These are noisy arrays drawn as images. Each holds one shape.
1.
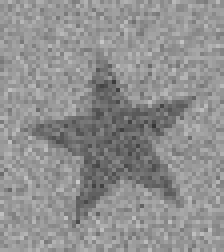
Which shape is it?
star
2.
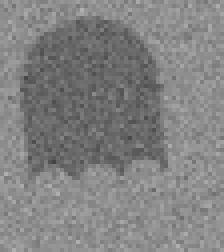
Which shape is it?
ghost
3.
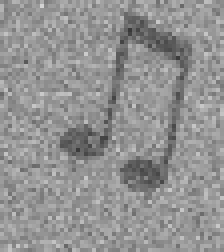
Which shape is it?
pair of musical notes
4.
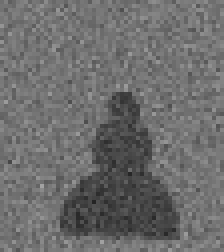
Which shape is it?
chess pawn
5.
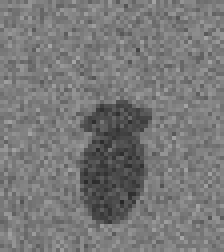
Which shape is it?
footprint
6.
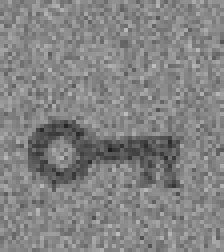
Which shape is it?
key
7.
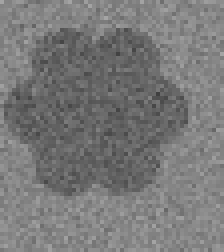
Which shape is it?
flower
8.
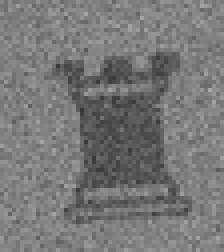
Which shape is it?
chess rook
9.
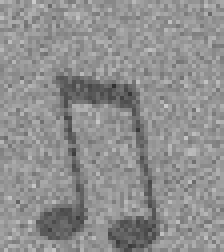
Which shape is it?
pair of musical notes
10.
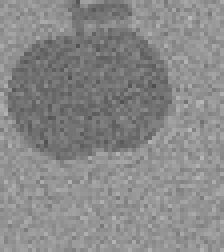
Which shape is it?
apple
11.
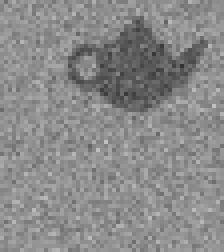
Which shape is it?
teapot
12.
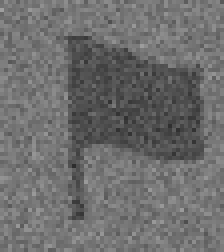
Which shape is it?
flag
